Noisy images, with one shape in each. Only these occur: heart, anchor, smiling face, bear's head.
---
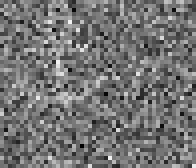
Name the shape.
anchor
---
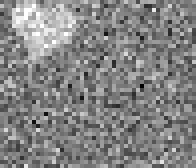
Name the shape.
heart
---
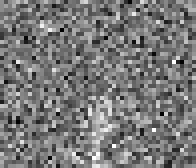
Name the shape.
anchor
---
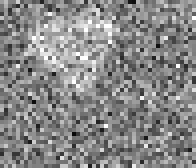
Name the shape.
heart
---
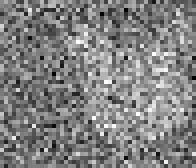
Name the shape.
bear's head
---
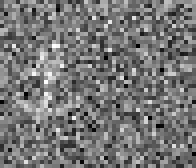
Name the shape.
anchor
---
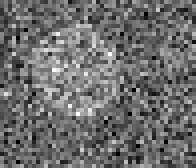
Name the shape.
smiling face
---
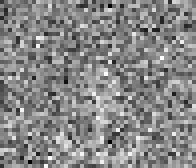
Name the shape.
anchor
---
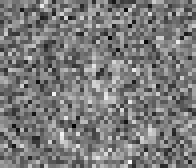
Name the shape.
anchor
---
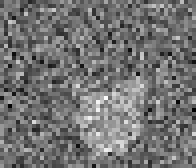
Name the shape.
bear's head
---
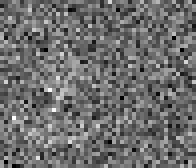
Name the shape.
anchor
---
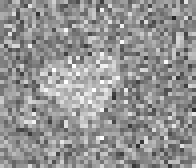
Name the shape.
heart
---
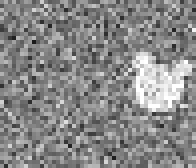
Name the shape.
bear's head
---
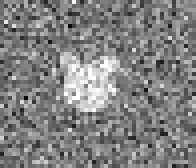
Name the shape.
bear's head
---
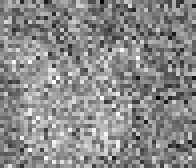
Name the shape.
bear's head
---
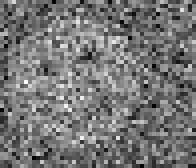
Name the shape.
smiling face
